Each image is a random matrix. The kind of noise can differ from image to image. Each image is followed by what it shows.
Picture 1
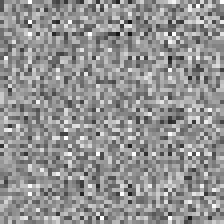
low rank plus noise
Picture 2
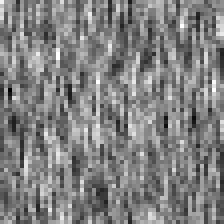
streaked along the columns
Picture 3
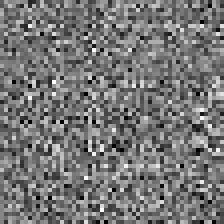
low rank plus noise
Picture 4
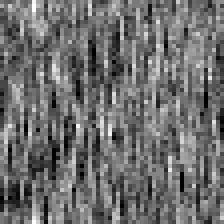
streaked along the columns
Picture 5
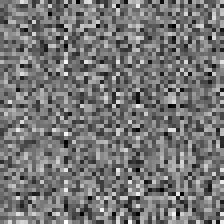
low rank plus noise
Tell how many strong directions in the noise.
two
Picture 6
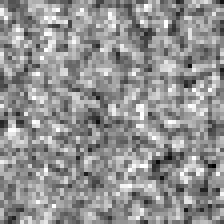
blotchy
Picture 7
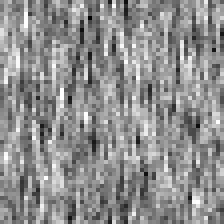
streaked along the columns
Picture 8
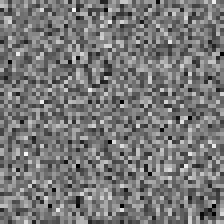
low rank plus noise
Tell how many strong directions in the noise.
five to eight
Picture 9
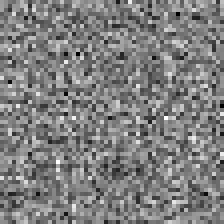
low rank plus noise
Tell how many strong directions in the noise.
five to eight
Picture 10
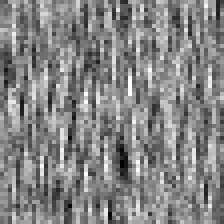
streaked along the columns
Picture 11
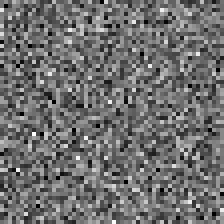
independent entries
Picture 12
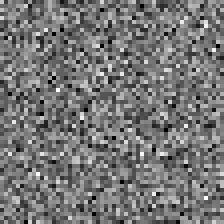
independent entries
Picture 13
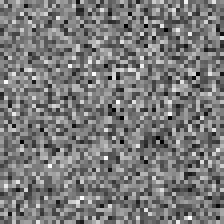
independent entries
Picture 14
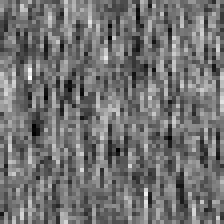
streaked along the columns
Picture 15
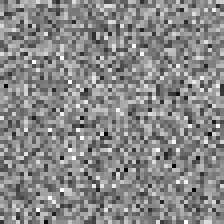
independent entries
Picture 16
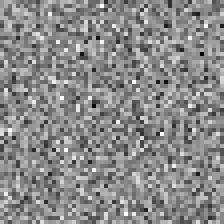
independent entries
